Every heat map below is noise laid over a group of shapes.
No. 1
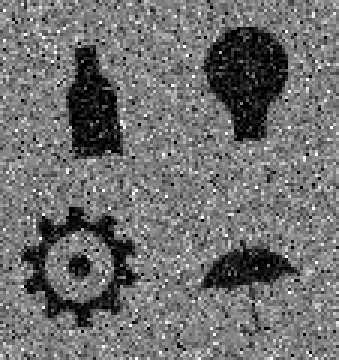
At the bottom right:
umbrella
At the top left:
bottle
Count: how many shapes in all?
4
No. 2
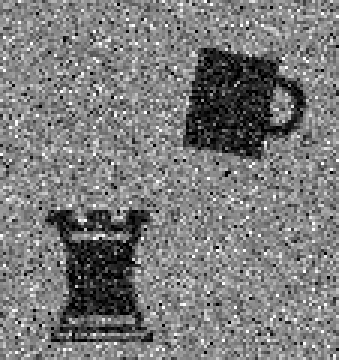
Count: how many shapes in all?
2
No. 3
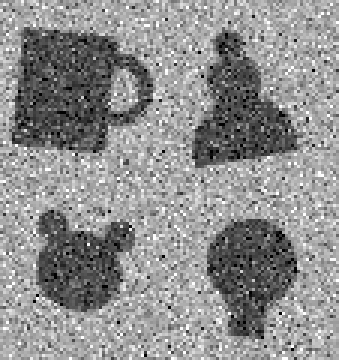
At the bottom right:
light bulb
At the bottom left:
bear's head
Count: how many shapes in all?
4
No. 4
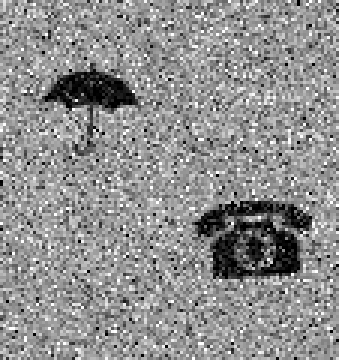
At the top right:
nothing
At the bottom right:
telephone
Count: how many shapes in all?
2
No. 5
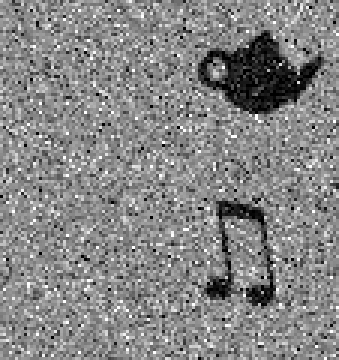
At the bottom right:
pair of musical notes
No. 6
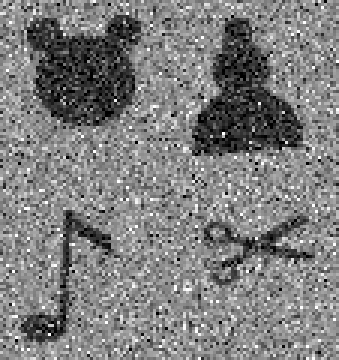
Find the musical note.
bottom left
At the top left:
bear's head
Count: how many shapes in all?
4
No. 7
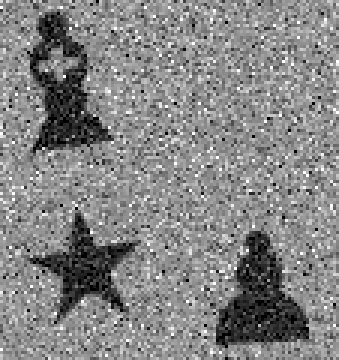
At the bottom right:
chess pawn
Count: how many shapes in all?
3
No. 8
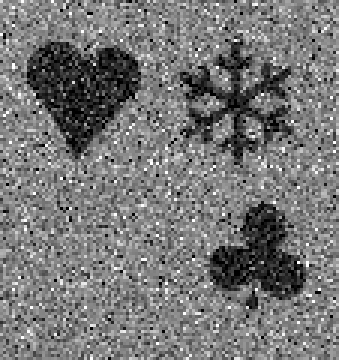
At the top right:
snowflake
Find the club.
bottom right
